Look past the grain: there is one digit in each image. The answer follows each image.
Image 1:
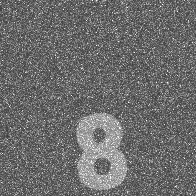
8
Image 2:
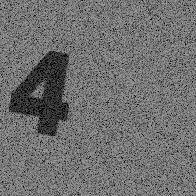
4
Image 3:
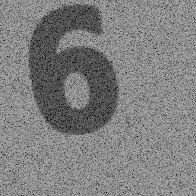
6
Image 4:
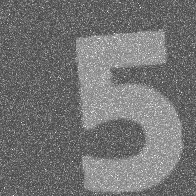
5
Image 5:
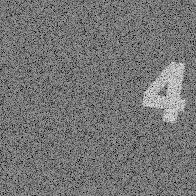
4
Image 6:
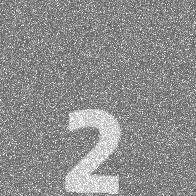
2
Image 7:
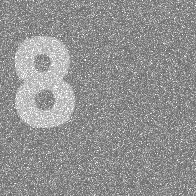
8
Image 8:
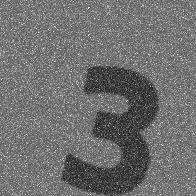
3
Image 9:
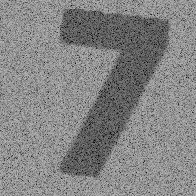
7
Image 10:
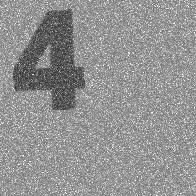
4
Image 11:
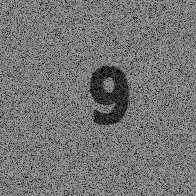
9
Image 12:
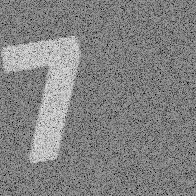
7
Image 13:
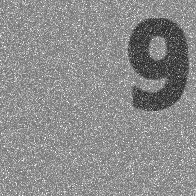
9
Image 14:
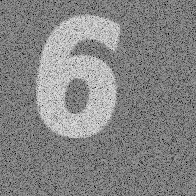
6
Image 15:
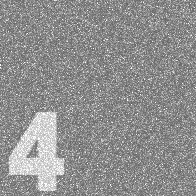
4
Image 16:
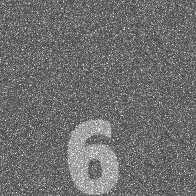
6
